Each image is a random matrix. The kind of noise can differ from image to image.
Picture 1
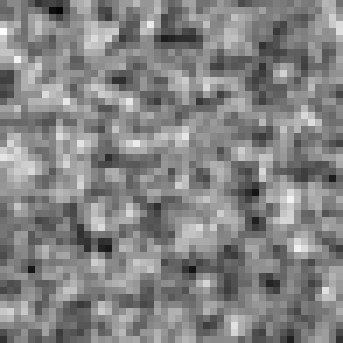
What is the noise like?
blotchy
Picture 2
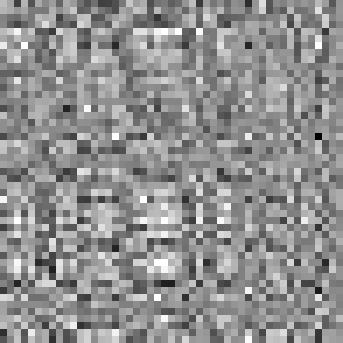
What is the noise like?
low rank plus noise
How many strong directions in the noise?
two
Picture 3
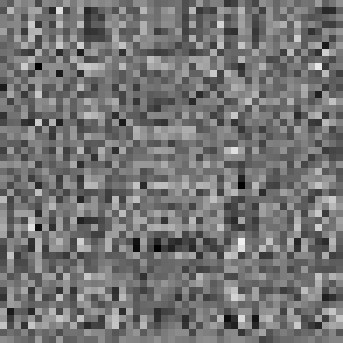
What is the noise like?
low rank plus noise
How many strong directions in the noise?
three or four
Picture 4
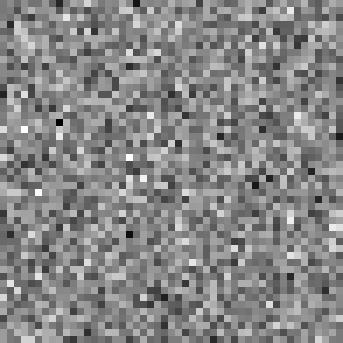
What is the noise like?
independent entries
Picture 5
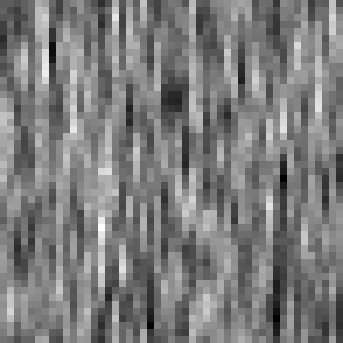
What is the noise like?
streaked along the columns
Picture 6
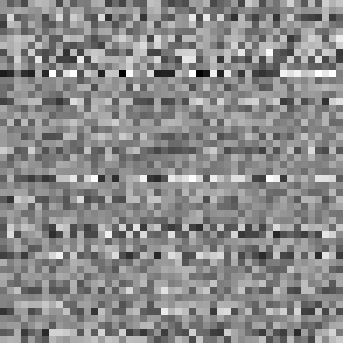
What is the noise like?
rows of uneven size
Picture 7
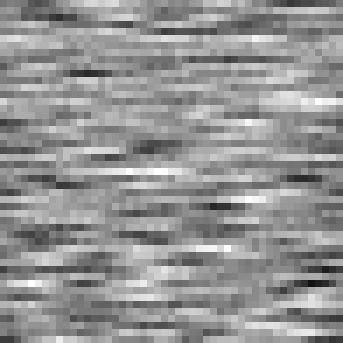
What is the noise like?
streaked along the rows
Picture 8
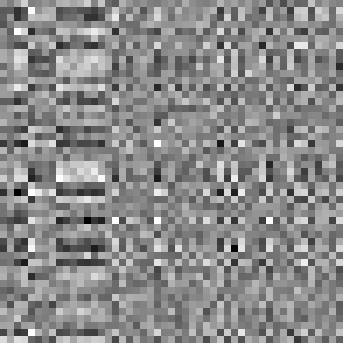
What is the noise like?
low rank plus noise
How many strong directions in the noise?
one
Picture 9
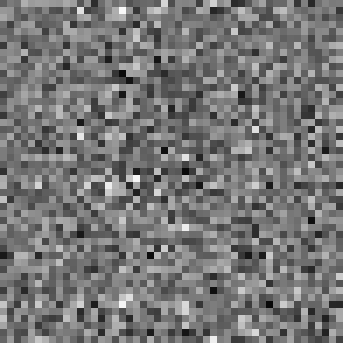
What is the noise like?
low rank plus noise
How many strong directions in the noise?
five to eight
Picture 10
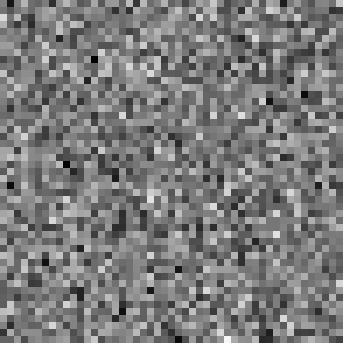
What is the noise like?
independent entries
